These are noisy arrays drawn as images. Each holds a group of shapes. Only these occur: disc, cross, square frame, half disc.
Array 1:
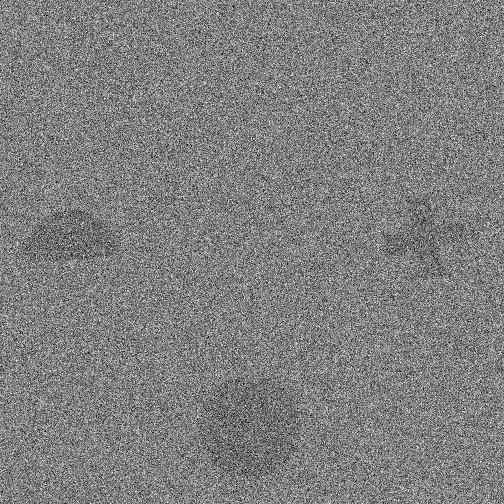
middle left: half disc; middle right: cross; bottom middle: disc
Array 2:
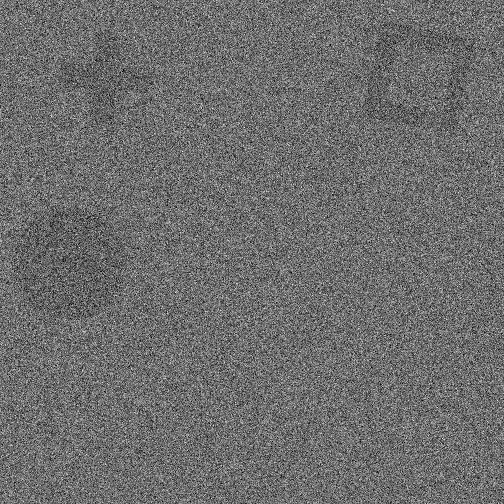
top left: cross; top right: square frame; middle left: disc
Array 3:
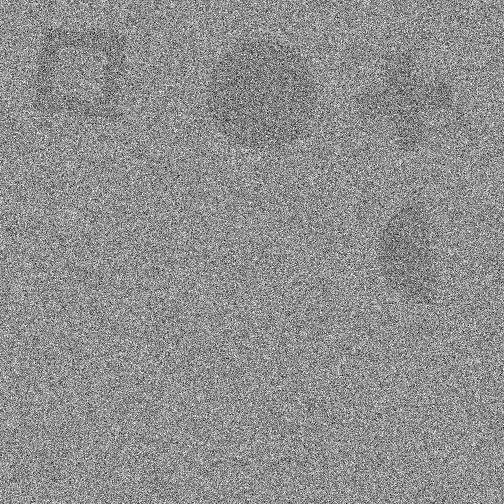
top left: square frame; top middle: disc; top right: cross; middle right: half disc
